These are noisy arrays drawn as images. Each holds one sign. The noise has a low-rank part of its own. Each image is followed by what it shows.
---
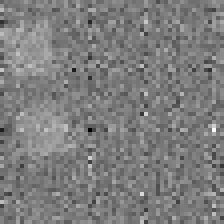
light colon
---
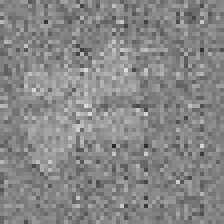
light not-equal sign
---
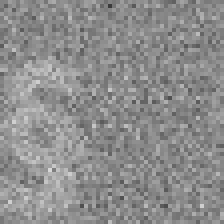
light section sign
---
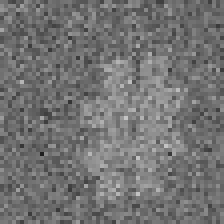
light hash sign
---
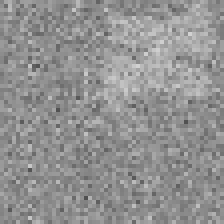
light not-equal sign
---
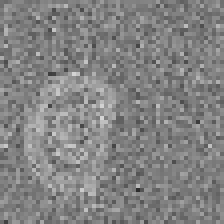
light at sign
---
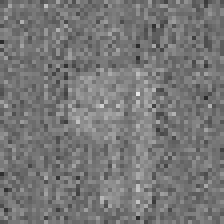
light pilcrow
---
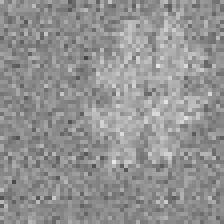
light hash sign
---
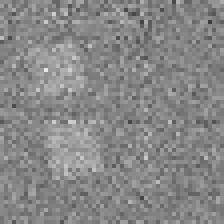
light colon
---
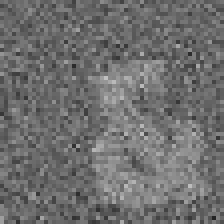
light ampersand
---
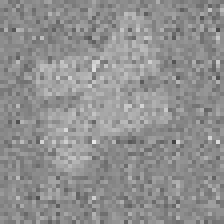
light not-equal sign
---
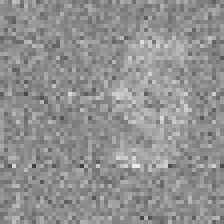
light section sign
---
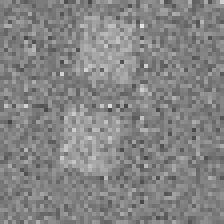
light colon
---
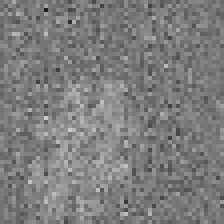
light hash sign
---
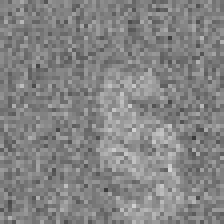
light section sign
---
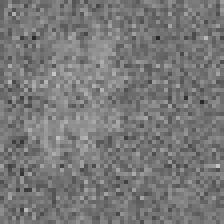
light hash sign
